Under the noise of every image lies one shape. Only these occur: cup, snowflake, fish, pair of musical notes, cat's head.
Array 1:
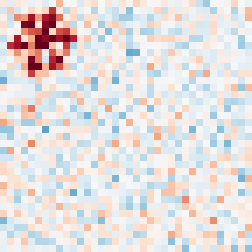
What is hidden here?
red snowflake, top left
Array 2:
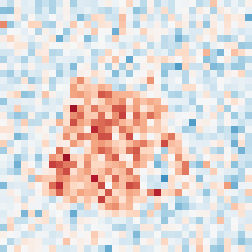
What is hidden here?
red cup
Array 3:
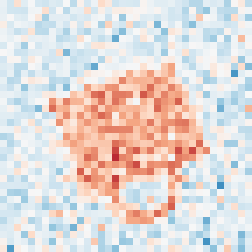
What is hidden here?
red cup
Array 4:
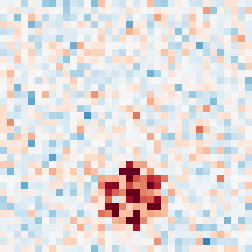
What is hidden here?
red snowflake, bottom middle
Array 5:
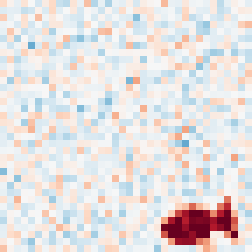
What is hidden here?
red fish, bottom right
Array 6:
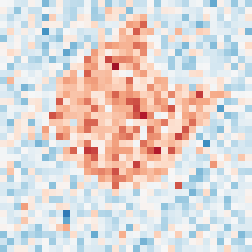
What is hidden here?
red cat's head
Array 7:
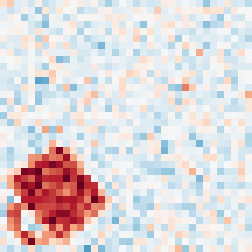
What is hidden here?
red cup, bottom left
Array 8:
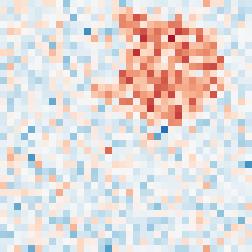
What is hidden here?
red cat's head
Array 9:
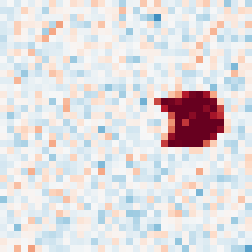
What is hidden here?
red cat's head, middle right
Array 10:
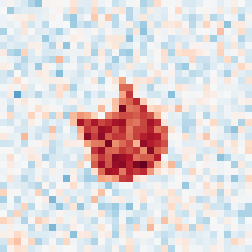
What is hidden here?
red cat's head, centre
